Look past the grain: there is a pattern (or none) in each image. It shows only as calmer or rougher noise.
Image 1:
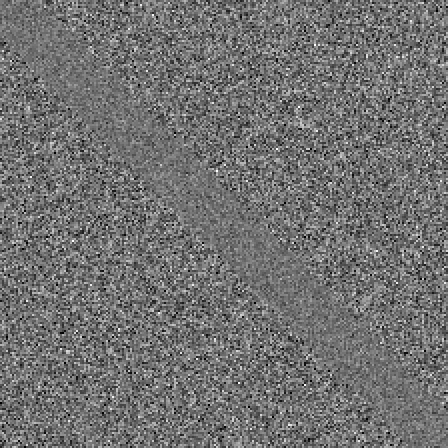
a diagonal band
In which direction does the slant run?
top left to bottom right
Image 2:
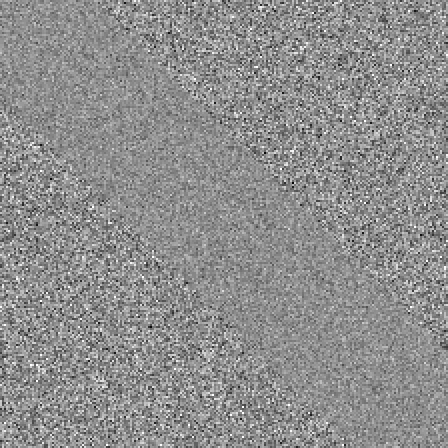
a diagonal band
